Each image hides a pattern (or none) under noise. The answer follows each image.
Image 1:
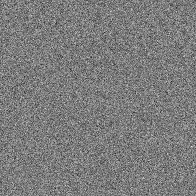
only noise
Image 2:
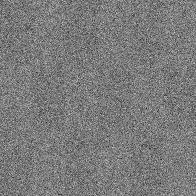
a checkerboard
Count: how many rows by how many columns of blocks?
3 by 6
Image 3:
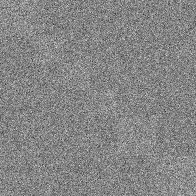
blocks along the diagonal
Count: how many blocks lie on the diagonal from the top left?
6
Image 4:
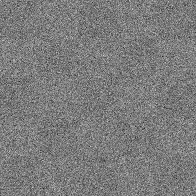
a checkerboard
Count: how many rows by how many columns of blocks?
5 by 5
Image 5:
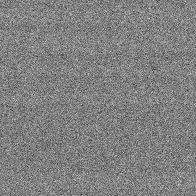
bands of rows
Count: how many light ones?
5
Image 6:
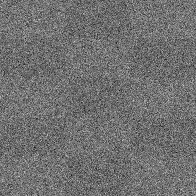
a checkerboard
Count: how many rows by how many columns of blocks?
5 by 3
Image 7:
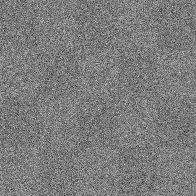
a checkerboard
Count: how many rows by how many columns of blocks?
4 by 5
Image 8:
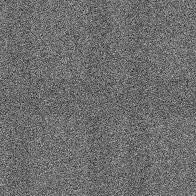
bands of rows crossing bands of columns
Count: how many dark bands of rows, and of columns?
1 and 3
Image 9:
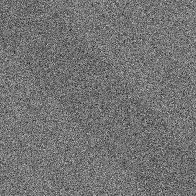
a diagonal band
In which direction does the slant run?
top left to bottom right
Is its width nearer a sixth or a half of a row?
a half
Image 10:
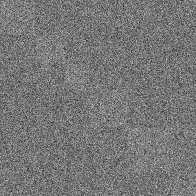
blocks along the diagonal
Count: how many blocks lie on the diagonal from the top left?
6
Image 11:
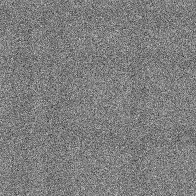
bands of rows crossing bands of columns
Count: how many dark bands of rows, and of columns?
3 and 3
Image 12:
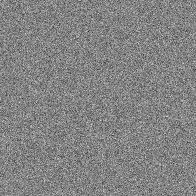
only noise
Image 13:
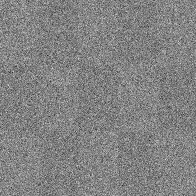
a checkerboard
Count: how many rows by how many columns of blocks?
3 by 5
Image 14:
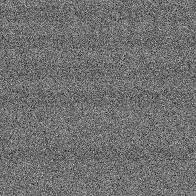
bands of rows
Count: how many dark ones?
5
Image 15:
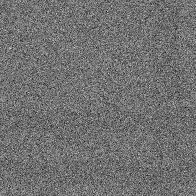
bands of rows crossing bands of columns
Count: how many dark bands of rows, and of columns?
2 and 1
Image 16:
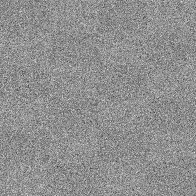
a checkerboard
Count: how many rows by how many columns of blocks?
6 by 4
